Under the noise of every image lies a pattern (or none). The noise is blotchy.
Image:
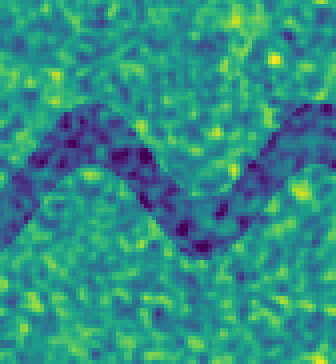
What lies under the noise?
a wavy band
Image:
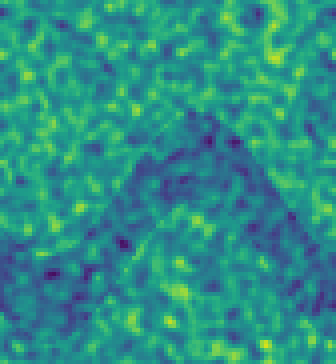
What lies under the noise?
a wavy band
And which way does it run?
left to right
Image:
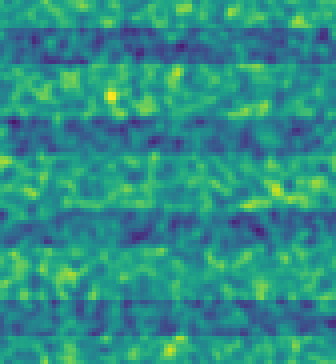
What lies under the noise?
horizontal stripes
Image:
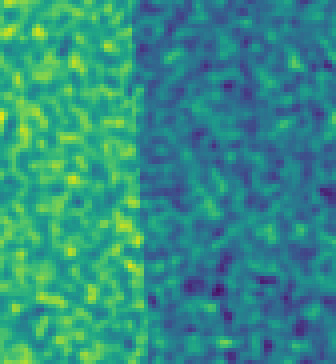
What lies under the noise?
a sharp edge
